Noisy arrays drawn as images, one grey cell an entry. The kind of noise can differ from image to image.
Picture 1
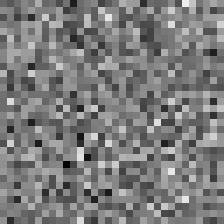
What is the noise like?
low rank plus noise
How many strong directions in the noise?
five to eight
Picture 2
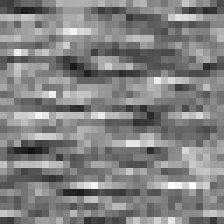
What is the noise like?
streaked along the rows
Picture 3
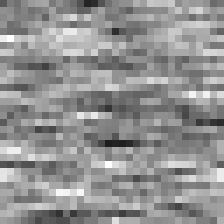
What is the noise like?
streaked along the rows
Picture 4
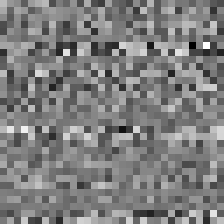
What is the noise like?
rows of uneven size
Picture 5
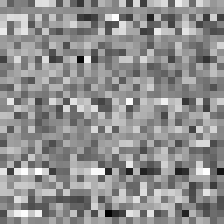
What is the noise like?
rows of uneven size
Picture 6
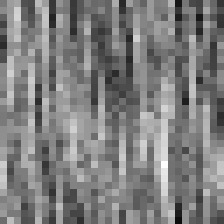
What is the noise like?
streaked along the columns
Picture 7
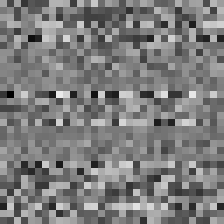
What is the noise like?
rows of uneven size
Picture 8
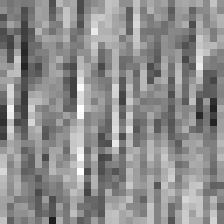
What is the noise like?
streaked along the columns
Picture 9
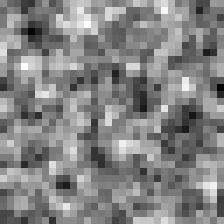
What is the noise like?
blotchy
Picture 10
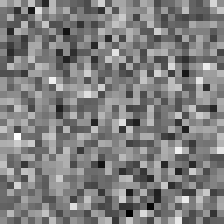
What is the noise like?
independent entries
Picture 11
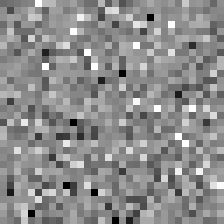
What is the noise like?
heavy tails
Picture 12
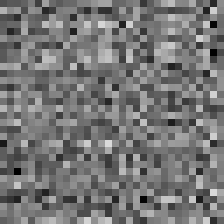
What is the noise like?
low rank plus noise
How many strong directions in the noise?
two
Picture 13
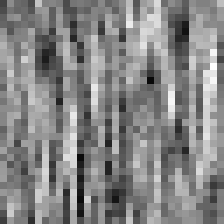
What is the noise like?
streaked along the columns
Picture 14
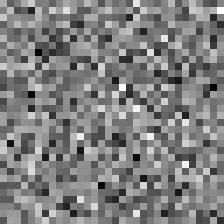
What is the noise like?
independent entries
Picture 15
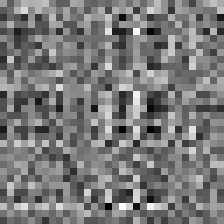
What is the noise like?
low rank plus noise
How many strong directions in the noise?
one
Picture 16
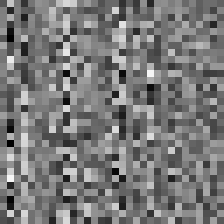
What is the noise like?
columns of uneven size
